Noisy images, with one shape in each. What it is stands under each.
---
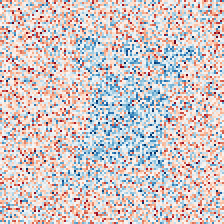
chess rook
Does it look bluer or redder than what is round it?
bluer
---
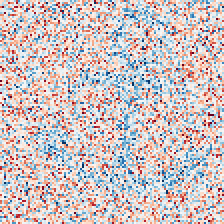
anchor
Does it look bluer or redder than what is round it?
bluer
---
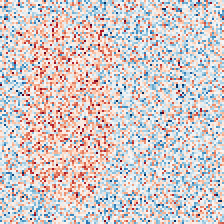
footprint
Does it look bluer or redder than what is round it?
redder
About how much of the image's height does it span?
nearly all
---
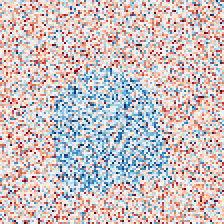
ghost
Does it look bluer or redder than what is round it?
bluer
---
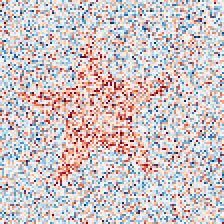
star
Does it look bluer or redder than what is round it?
redder
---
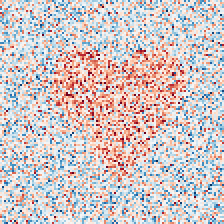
heart
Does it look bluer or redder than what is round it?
redder
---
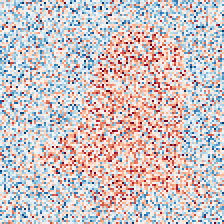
bell
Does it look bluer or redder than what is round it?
redder
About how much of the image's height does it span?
nearly all
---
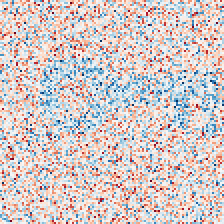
key
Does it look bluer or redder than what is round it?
bluer
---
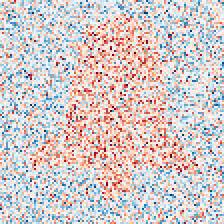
bell
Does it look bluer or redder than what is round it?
redder
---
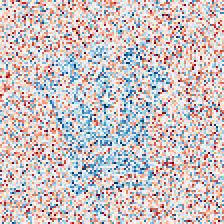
chess queen
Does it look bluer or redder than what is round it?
bluer
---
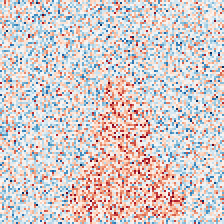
chess pawn
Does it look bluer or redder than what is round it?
redder
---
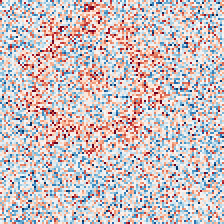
gear
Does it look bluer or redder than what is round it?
redder
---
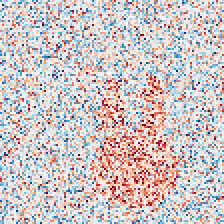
rabbit's head
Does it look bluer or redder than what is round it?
redder
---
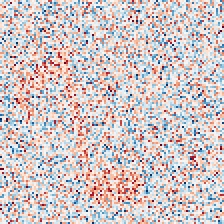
musical note
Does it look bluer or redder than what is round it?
redder
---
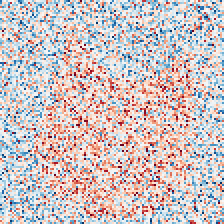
cat's head
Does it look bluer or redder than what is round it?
redder
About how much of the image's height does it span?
nearly all
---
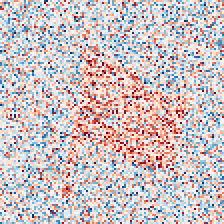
flag
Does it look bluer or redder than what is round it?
redder
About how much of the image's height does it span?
two thirds
